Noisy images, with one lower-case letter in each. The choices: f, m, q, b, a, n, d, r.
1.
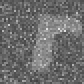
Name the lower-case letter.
r
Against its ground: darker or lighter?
lighter
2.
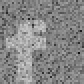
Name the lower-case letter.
f
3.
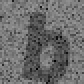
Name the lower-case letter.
b
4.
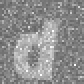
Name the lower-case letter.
d
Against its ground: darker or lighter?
lighter
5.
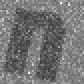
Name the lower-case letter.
n
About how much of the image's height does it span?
nearly all
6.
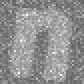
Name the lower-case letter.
n
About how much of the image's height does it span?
nearly all
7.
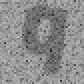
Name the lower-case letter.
q
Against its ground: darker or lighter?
darker
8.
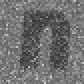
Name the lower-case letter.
n
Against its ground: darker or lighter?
darker
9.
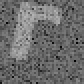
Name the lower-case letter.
r
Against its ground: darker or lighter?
lighter
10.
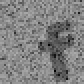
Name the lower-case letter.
f
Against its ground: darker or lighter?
darker
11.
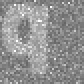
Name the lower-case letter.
q
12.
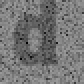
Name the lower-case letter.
d
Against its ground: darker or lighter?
darker
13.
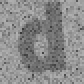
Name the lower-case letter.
d
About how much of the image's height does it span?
nearly all
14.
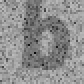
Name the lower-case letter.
b
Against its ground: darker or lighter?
darker
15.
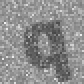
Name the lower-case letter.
q
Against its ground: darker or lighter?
darker
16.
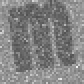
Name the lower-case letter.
m
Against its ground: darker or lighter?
darker
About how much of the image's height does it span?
nearly all
